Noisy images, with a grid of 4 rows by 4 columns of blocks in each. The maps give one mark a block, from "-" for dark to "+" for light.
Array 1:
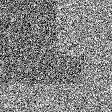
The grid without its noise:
--++
--++
---+
++++
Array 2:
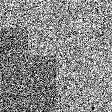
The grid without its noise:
++++
-+++
--++
--++
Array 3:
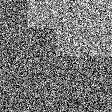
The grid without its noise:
-+++
--++
----
----
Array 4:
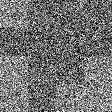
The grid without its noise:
+---
----
+--+
+-++
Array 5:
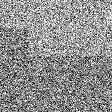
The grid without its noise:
++++
-+++
----
----
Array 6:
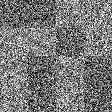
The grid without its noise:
--++
++-+
+-+-
+-+-
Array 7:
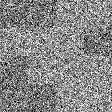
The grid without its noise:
--++
+++-
-+++
--++
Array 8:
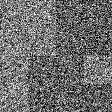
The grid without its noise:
++--
++--
+--+
+---
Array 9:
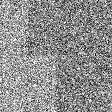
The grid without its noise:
+---
+---
++--
++--
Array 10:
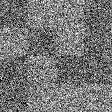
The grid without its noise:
-++-
+-+-
-+--
-+++
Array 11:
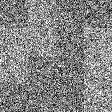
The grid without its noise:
-+--
++-+
+--+
---+
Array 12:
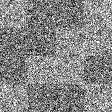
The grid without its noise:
+--+
--++
-++-
+--+
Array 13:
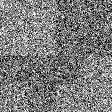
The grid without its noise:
++--
++--
---+
+-++
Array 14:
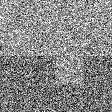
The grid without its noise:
++++
++++
--+-
----
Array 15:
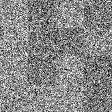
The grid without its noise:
+-+-
+--+
+-+-
+++-
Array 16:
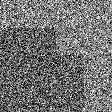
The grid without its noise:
++++
--++
---+
---+
